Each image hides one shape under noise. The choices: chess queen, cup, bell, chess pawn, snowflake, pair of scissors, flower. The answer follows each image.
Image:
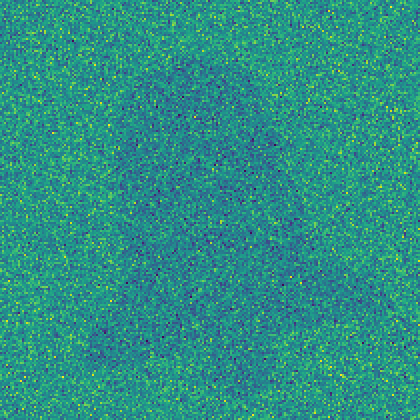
bell
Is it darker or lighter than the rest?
darker
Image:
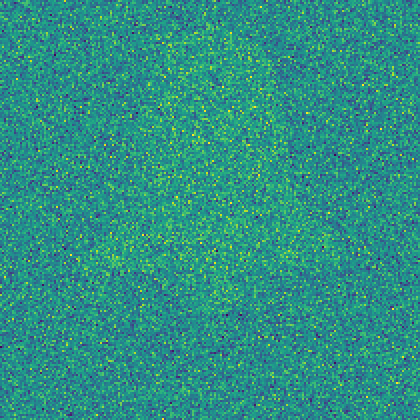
bell
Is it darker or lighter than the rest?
lighter
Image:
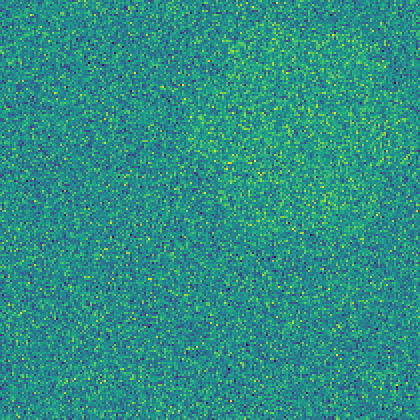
flower
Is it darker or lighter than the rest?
lighter
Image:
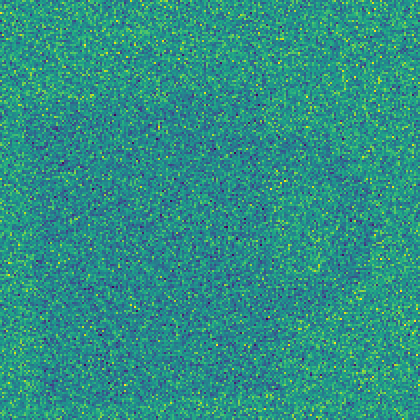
cup
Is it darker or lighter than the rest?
darker
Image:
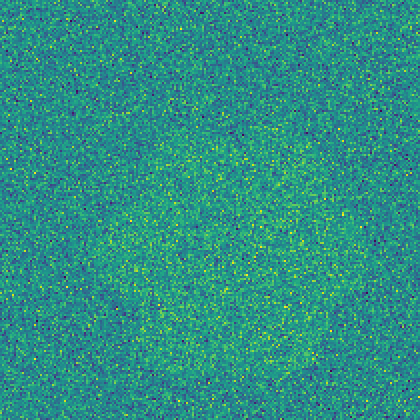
flower
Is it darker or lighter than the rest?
lighter
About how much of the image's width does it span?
two thirds
